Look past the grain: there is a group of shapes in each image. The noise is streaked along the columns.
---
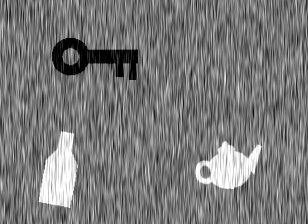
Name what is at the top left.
key
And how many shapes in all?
3
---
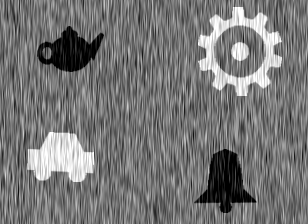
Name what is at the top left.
teapot
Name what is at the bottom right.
bell
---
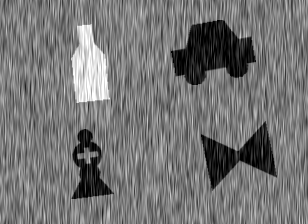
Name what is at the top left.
bottle
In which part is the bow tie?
bottom right
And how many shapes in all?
4
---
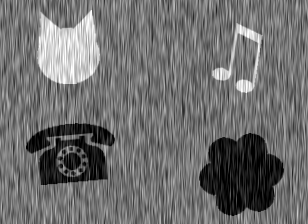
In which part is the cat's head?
top left
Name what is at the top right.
pair of musical notes
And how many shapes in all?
4
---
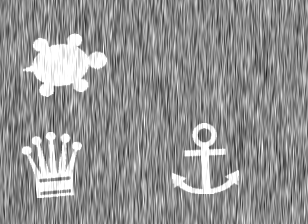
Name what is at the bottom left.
chess queen
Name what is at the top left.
turtle
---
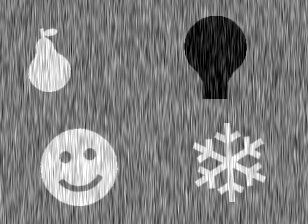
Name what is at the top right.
light bulb
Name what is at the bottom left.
smiling face
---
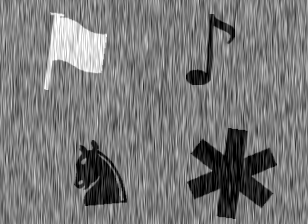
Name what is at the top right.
musical note
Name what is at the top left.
flag
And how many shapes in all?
4
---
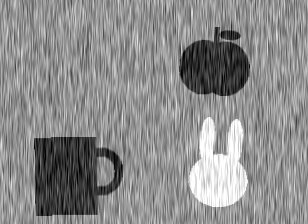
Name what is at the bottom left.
cup
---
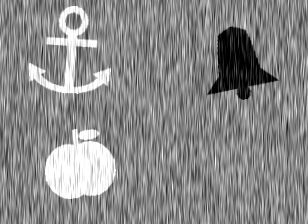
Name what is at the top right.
bell
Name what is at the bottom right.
nothing
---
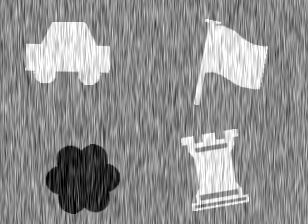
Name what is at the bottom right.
chess rook
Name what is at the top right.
flag
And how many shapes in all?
4
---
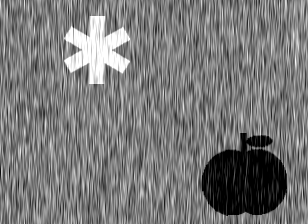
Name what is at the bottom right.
apple
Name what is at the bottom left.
nothing
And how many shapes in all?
2
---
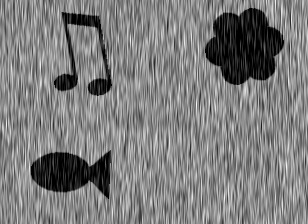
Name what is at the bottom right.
nothing
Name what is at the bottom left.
fish
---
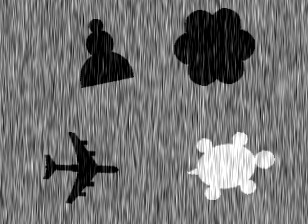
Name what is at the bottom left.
airplane
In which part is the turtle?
bottom right
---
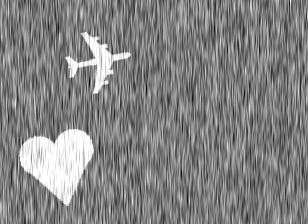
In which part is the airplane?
top left
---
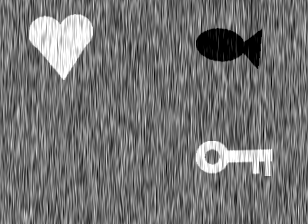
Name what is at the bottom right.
key
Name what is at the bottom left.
nothing
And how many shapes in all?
3
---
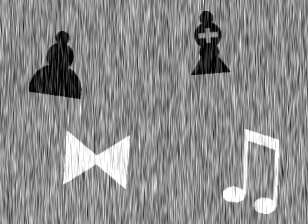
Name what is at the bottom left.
bow tie
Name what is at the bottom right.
pair of musical notes
